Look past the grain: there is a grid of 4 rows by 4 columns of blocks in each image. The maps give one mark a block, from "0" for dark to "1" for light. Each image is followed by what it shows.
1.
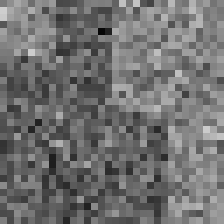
1011
0011
0001
0001
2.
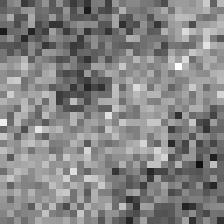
0001
1011
1110
1100
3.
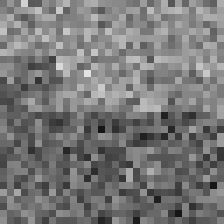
1111
0111
0000
0000
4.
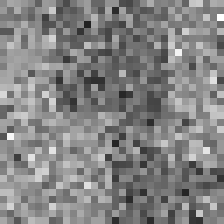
1001
1001
1101
1100
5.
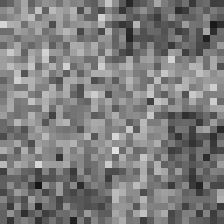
1100
1111
1110
0010
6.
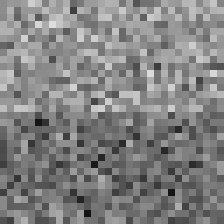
1111
1111
0000
0000
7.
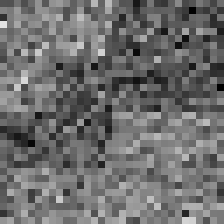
1100
1000
0011
1111
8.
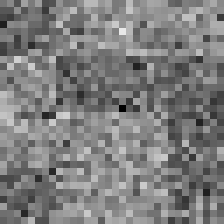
0111
1000
1110
0110
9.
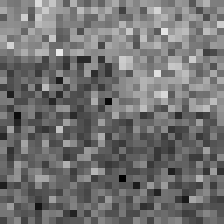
1111
0011
0000
0000
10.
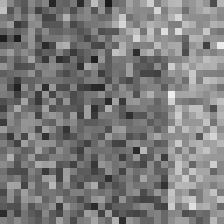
0011
0001
0001
0001
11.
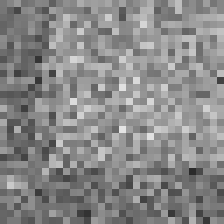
0111
0111
0111
0000
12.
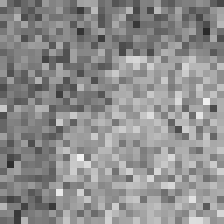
0000
0011
0111
0111
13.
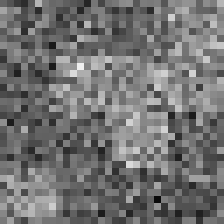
0001
0111
0010
1000
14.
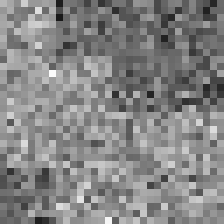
1000
1100
1111
0111
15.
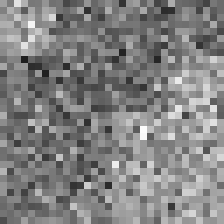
1000
0001
0011
0011
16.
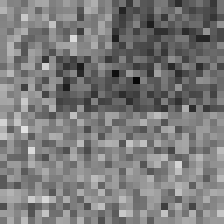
1100
1000
1111
1111
